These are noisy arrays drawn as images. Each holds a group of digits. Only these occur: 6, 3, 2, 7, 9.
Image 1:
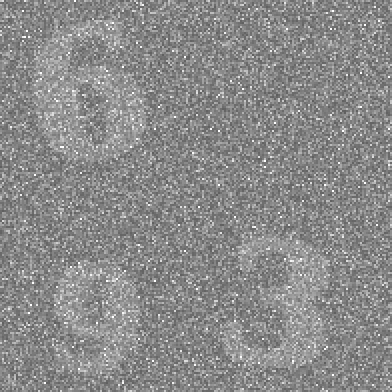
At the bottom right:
3
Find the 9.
bottom left
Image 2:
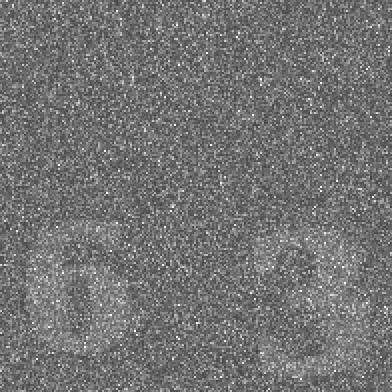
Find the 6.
bottom left
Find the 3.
bottom right
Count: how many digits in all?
2
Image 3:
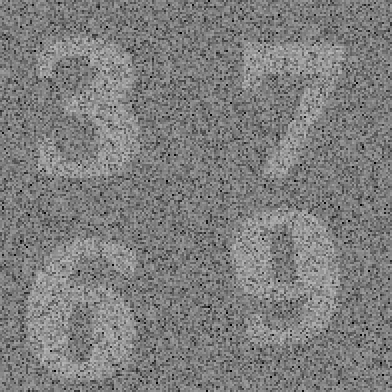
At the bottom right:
9
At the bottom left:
6
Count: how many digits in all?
4
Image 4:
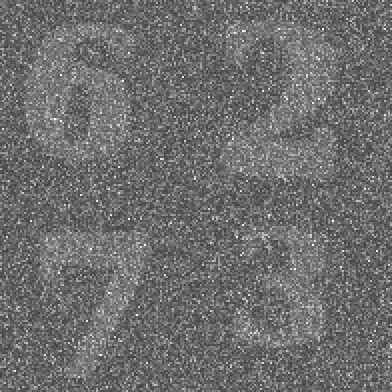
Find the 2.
top right
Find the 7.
bottom left
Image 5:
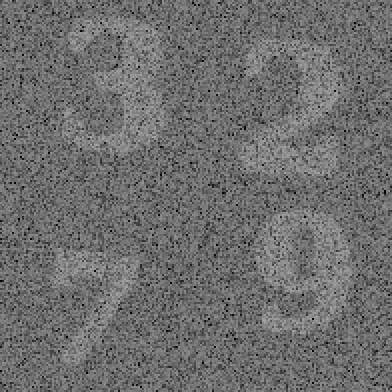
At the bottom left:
7
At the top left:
3
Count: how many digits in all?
4
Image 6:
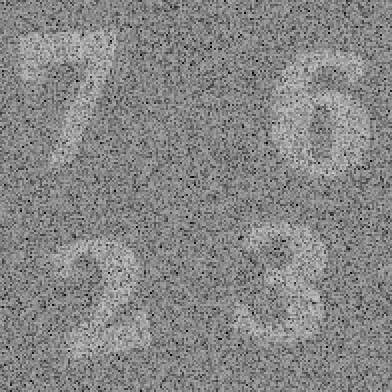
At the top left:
7
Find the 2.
bottom left
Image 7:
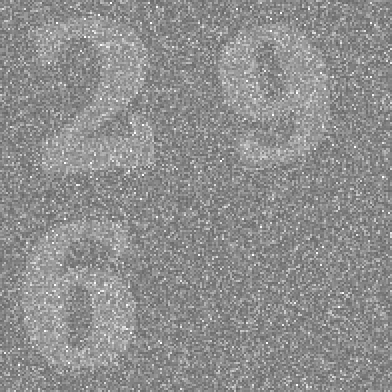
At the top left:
2
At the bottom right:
nothing
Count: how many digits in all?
3
